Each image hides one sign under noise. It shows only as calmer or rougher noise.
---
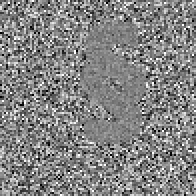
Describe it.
calm section sign
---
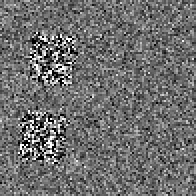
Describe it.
rough colon
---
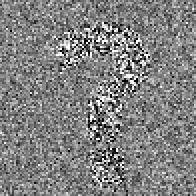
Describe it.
rough question mark
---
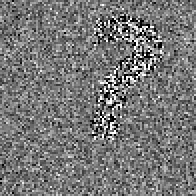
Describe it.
rough question mark
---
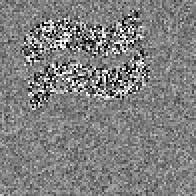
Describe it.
rough approximately sign
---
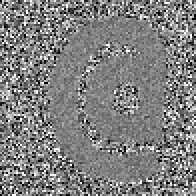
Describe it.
calm at sign
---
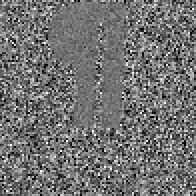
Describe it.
calm pilcrow
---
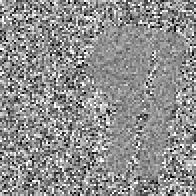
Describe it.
calm pilcrow
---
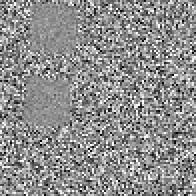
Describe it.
calm colon
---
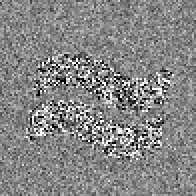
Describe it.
rough approximately sign
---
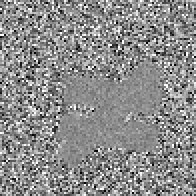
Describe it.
calm not-equal sign
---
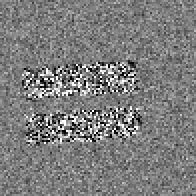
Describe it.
rough equals sign
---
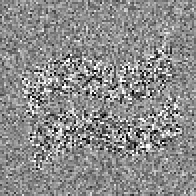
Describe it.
rough approximately sign
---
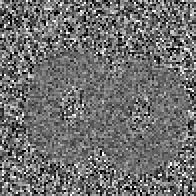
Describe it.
calm infinity sign
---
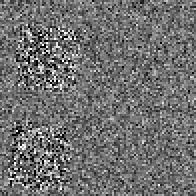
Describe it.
rough colon
